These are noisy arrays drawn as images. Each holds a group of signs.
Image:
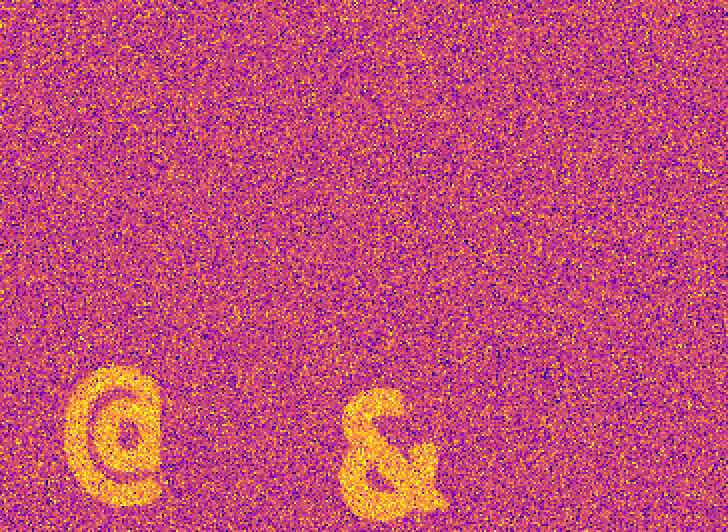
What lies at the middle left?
nothing
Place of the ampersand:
bottom middle
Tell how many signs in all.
2
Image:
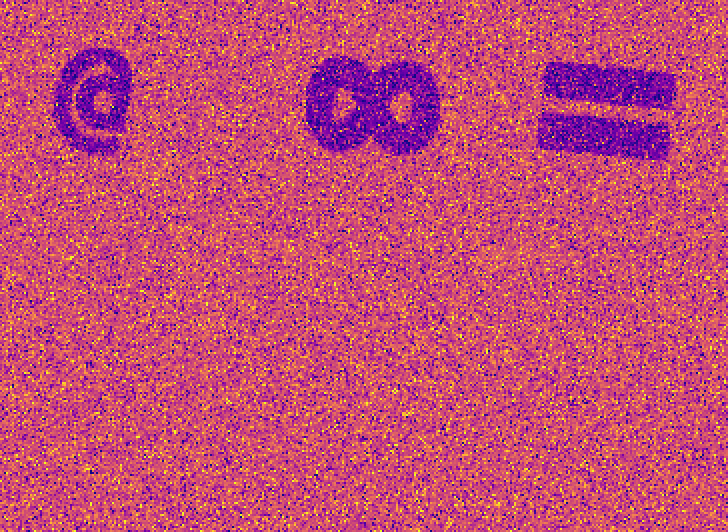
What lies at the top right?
equals sign
